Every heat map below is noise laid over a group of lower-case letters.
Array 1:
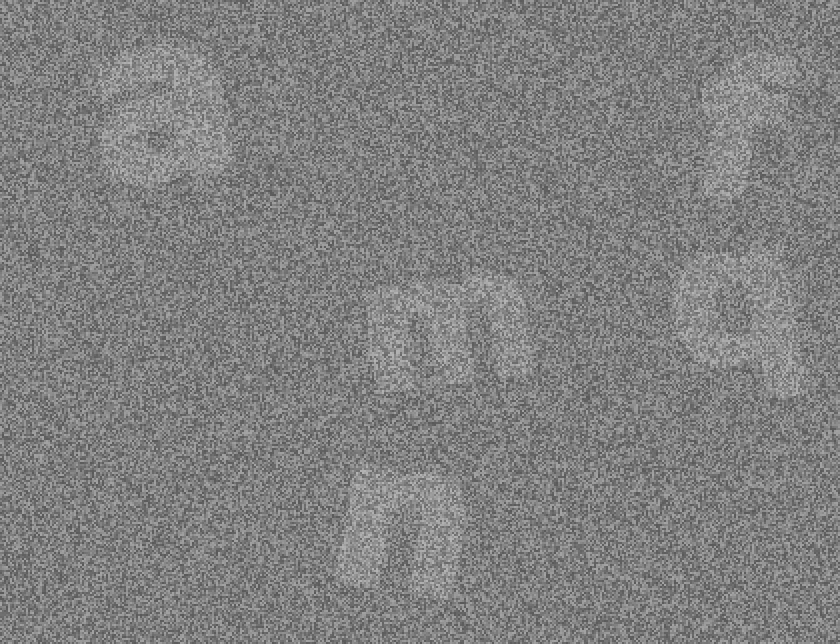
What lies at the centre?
m
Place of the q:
middle right
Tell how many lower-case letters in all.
5
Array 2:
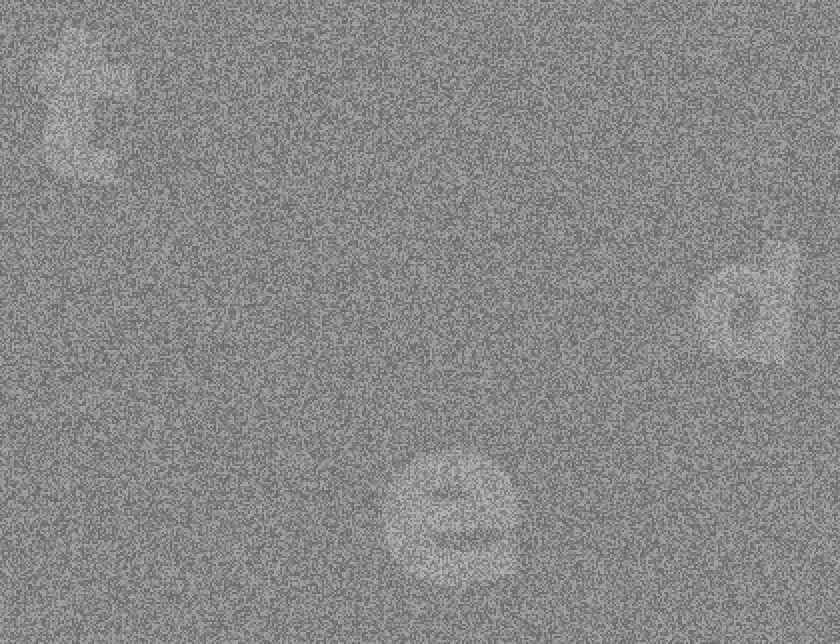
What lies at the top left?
t
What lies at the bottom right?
nothing
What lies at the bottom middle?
e
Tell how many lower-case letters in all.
3
